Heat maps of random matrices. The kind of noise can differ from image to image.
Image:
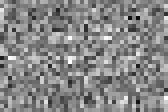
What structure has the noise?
low rank plus noise
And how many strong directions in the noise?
three or four
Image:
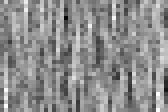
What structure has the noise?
streaked along the columns
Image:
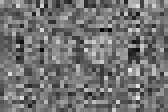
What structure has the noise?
low rank plus noise
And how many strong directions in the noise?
one
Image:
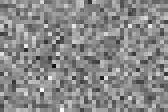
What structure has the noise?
independent entries
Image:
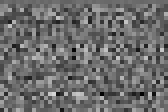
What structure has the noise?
rows of uneven size
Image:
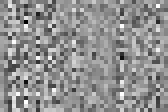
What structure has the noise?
columns of uneven size
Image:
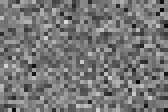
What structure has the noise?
independent entries
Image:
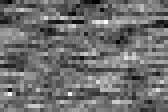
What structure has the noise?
streaked along the rows
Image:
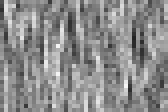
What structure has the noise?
streaked along the columns
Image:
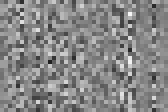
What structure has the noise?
columns of uneven size
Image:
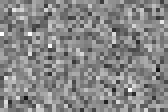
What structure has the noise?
independent entries
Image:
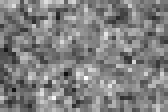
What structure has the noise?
blotchy
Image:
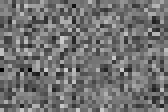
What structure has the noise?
low rank plus noise
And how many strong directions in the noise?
three or four
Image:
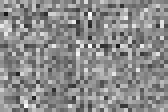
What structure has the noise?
low rank plus noise
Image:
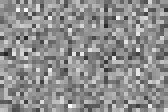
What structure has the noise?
low rank plus noise
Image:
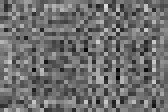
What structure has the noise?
low rank plus noise
